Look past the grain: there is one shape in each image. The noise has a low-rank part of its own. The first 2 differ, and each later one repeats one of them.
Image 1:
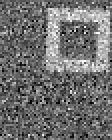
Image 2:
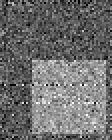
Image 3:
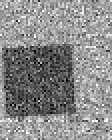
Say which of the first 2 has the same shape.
2
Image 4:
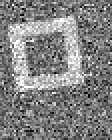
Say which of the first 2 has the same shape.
1
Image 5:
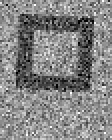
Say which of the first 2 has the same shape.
1
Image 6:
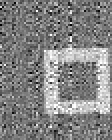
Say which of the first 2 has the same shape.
1
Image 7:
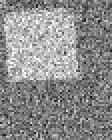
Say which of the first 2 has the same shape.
2
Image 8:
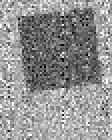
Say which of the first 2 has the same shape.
2
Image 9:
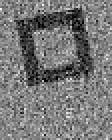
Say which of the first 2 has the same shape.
1
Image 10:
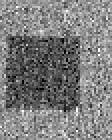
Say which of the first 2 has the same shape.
2
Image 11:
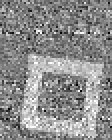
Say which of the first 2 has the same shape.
1
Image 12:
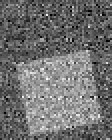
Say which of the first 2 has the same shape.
2
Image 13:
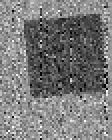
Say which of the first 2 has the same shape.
2
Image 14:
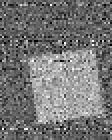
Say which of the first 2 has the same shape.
2
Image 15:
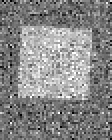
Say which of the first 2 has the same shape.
2
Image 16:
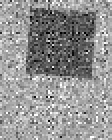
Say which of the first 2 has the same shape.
2
